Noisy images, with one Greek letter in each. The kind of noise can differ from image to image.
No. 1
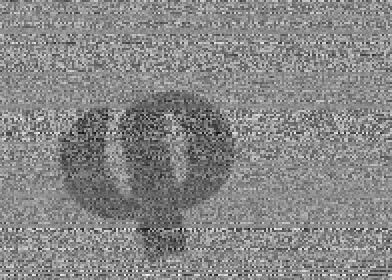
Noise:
rows of uneven size
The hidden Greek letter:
phi
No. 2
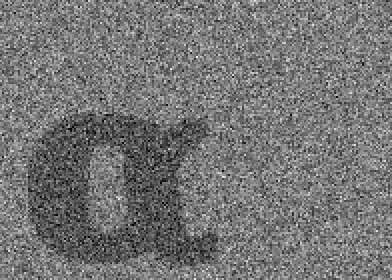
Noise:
independent entries
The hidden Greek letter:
alpha
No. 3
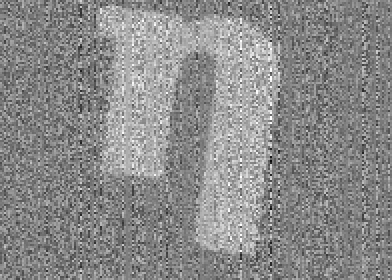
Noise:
columns of uneven size
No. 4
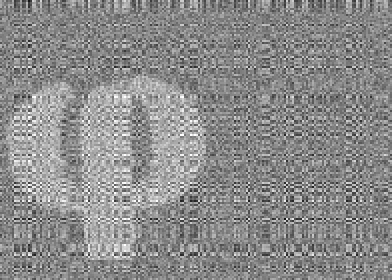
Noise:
low rank plus noise
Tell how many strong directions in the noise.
one
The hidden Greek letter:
phi
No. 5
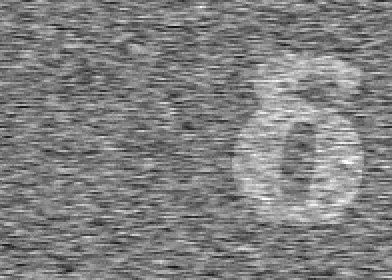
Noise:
streaked along the rows
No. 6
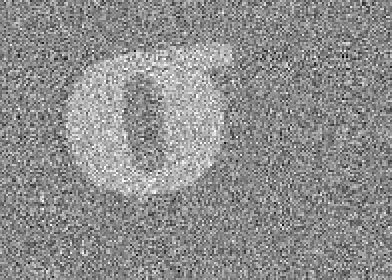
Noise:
low rank plus noise
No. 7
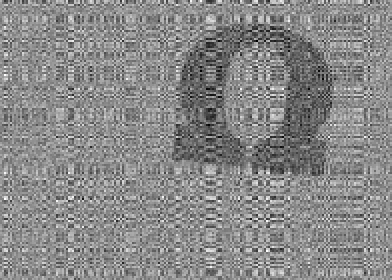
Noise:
low rank plus noise
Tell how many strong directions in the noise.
one
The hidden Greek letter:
omega
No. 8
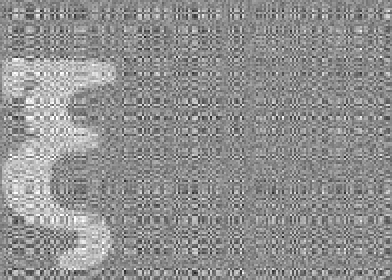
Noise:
low rank plus noise
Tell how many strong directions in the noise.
one
